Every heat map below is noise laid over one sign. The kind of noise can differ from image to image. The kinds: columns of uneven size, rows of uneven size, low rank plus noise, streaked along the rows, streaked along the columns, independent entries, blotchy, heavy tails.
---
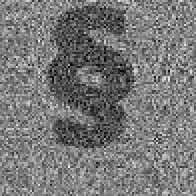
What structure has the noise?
low rank plus noise
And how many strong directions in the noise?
three or four
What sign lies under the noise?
section sign
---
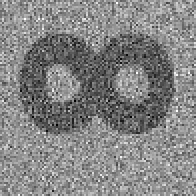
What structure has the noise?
low rank plus noise
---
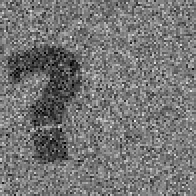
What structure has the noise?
independent entries
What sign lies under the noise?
question mark
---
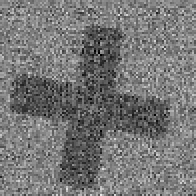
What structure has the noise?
low rank plus noise
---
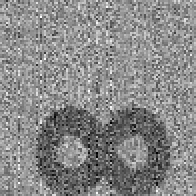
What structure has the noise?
columns of uneven size
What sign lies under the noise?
infinity sign
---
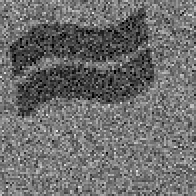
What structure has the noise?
independent entries
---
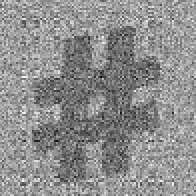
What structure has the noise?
low rank plus noise
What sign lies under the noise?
hash sign
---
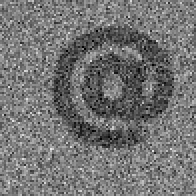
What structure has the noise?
independent entries
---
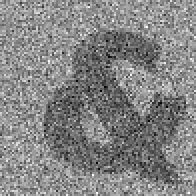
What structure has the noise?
independent entries
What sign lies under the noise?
ampersand
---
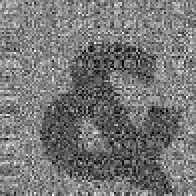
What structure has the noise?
low rank plus noise
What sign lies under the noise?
ampersand
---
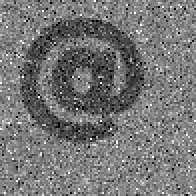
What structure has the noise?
heavy tails
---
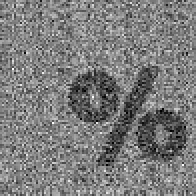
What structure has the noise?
low rank plus noise
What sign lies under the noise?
percent sign
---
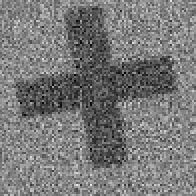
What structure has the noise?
low rank plus noise
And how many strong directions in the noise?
one
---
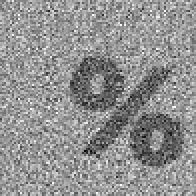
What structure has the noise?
low rank plus noise
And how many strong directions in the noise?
two
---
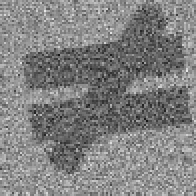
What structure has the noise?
low rank plus noise
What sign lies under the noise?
not-equal sign
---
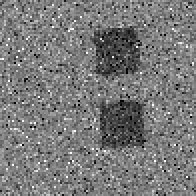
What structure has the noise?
heavy tails
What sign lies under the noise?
colon
